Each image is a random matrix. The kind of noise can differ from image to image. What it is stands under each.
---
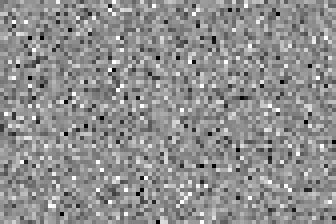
heavy tails
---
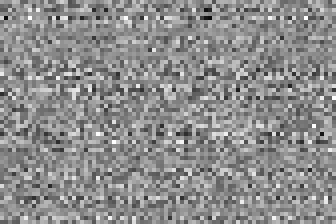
rows of uneven size
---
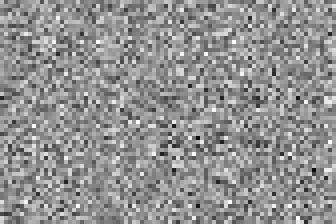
low rank plus noise
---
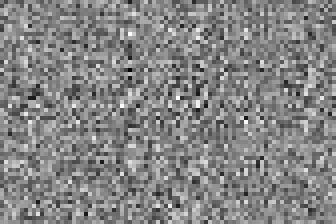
low rank plus noise
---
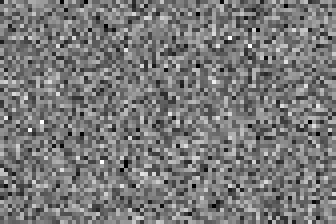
independent entries
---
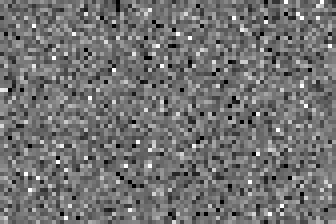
heavy tails
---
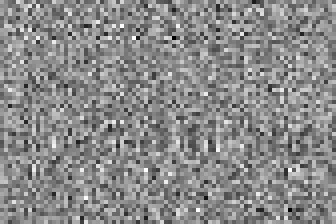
low rank plus noise
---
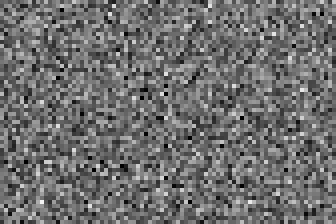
independent entries
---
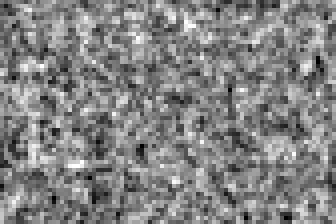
blotchy
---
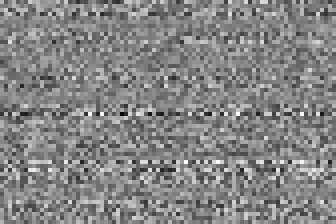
rows of uneven size
